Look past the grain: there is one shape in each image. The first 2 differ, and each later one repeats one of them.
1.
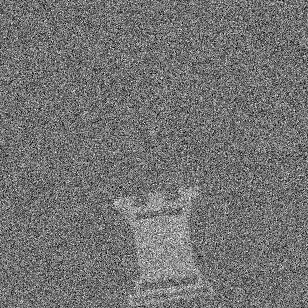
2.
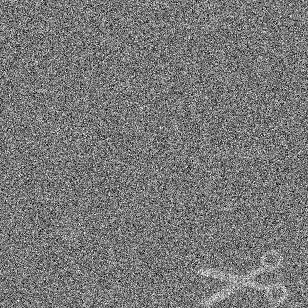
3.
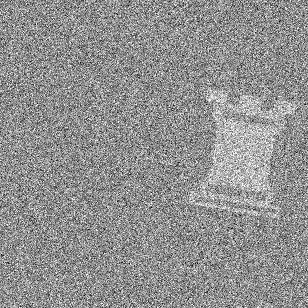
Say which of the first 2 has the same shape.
1
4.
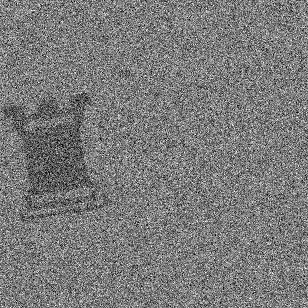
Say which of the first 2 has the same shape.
1
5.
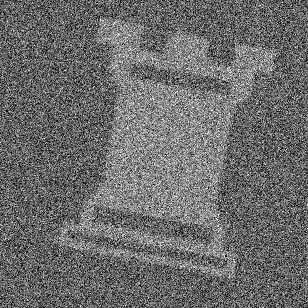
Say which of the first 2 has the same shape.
1
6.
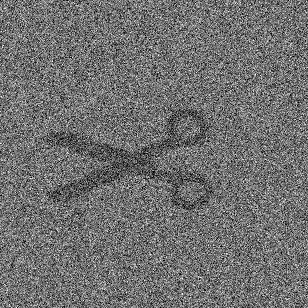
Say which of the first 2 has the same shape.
2
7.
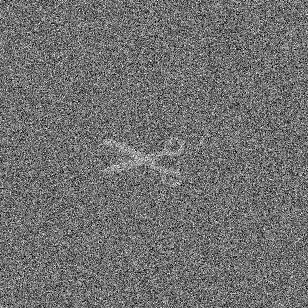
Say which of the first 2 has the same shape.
2
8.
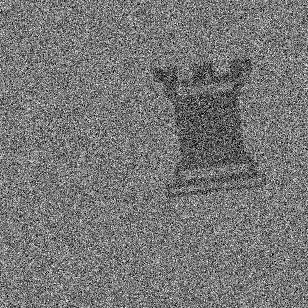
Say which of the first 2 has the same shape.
1
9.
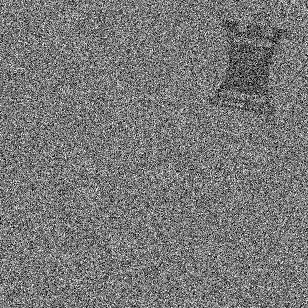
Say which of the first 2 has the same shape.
1
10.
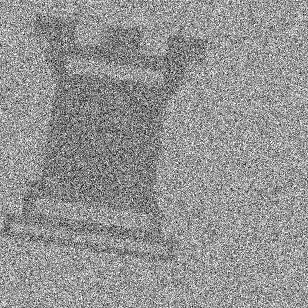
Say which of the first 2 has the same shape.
1
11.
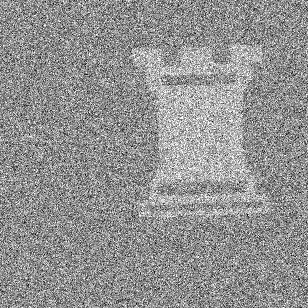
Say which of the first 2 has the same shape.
1
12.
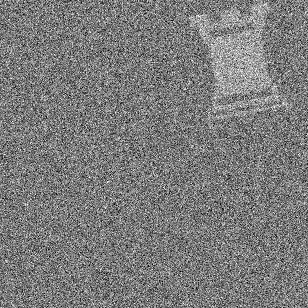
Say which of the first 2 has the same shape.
1
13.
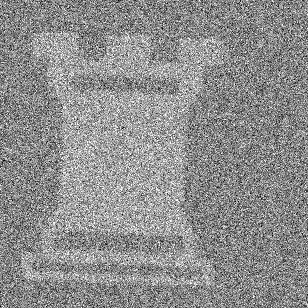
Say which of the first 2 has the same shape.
1
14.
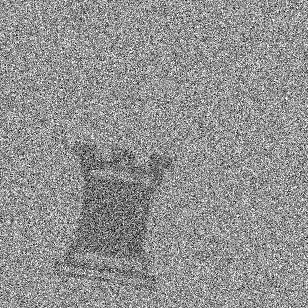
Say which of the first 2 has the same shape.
1
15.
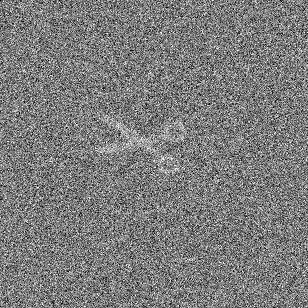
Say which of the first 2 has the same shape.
2
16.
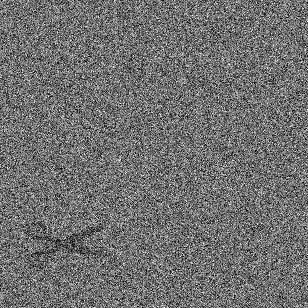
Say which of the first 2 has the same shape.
2
